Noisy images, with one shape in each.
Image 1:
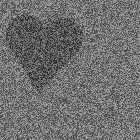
heart
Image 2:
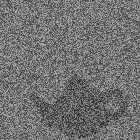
teapot
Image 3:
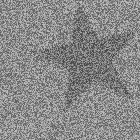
star
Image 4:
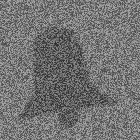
bell
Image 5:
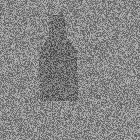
bottle
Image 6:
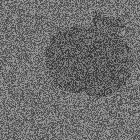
apple
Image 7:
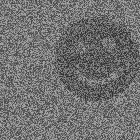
smiling face
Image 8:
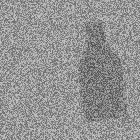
bottle
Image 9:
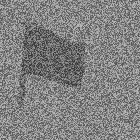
flag
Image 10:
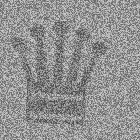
chess queen
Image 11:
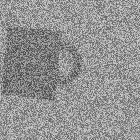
cup
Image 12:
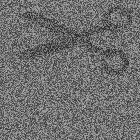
pair of scissors
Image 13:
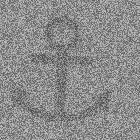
anchor
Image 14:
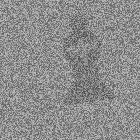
chess bishop
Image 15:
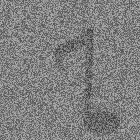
musical note
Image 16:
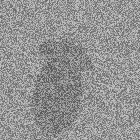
footprint
